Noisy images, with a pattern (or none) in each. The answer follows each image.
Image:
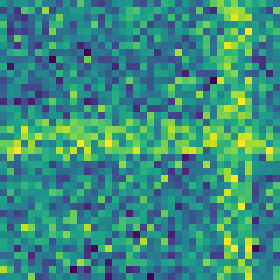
bands of rows crossing bands of columns
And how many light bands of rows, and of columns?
1 and 1
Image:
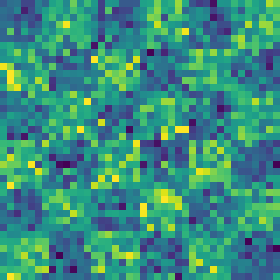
a checkerboard
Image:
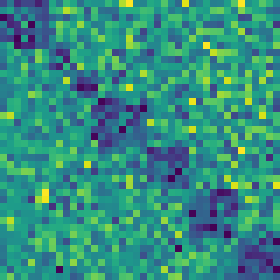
blocks along the diagonal
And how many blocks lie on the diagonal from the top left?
7
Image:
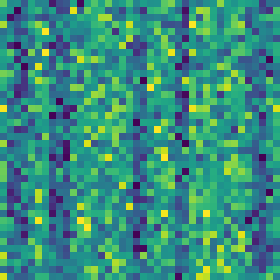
bands of columns
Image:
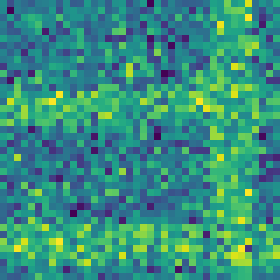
bands of rows crossing bands of columns
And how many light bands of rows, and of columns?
2 and 1
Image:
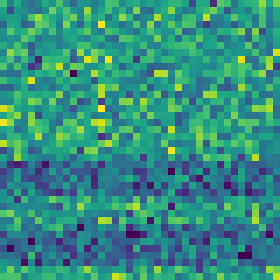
bands of rows
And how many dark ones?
2
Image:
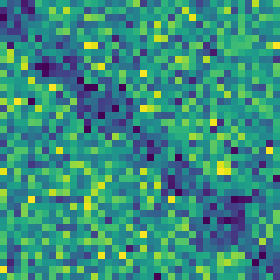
blocks along the diagonal
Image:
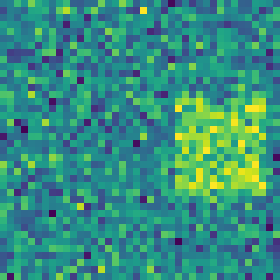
one block
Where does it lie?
middle right
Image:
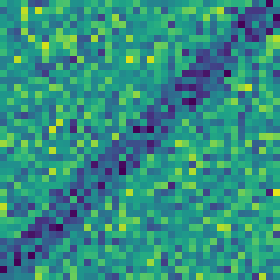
a diagonal band
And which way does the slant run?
bottom left to top right
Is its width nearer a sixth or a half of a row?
a sixth
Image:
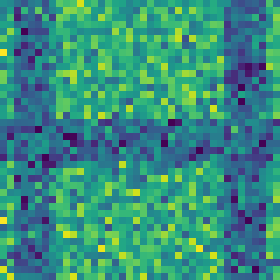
bands of rows crossing bands of columns
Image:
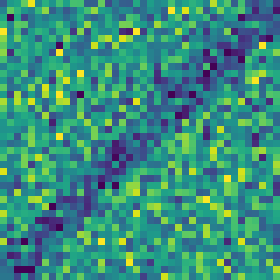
a diagonal band
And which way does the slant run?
bottom left to top right
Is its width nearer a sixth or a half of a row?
a sixth
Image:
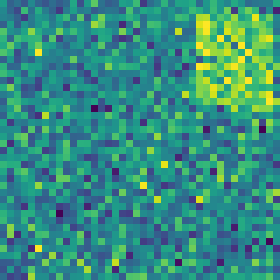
one block
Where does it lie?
top right
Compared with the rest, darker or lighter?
lighter
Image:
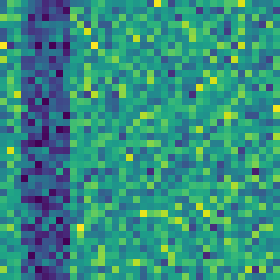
one band of columns
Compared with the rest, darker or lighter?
darker
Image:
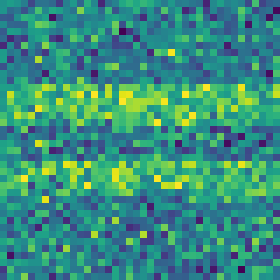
bands of rows
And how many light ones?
2
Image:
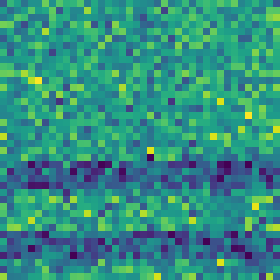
bands of rows
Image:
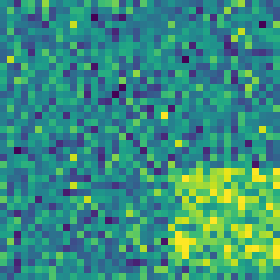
one block
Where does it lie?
bottom right
